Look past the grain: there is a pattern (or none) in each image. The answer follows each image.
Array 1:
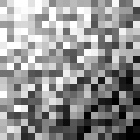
a smooth slope
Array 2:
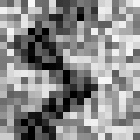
a wavy band
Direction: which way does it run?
top to bottom
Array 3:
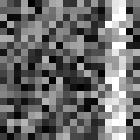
one vertical stripe
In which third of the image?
right
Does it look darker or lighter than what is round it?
lighter
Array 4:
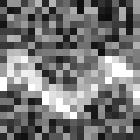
a wavy band
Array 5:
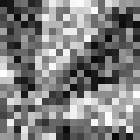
spokes from one point
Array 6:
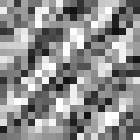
diagonal stripes
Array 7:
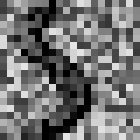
a wavy band
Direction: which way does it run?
top to bottom
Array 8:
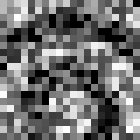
rings round one point
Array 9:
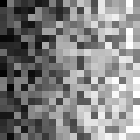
a smooth slope
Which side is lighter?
right
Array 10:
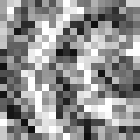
rings round one point
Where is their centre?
middle right
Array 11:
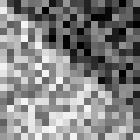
a sharp edge
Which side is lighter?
bottom left
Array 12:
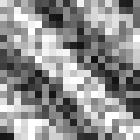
diagonal stripes
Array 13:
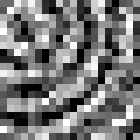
rings round one point
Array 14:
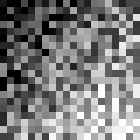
a smooth slope
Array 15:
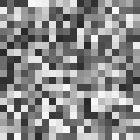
only noise
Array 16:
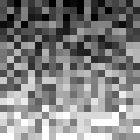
a smooth slope
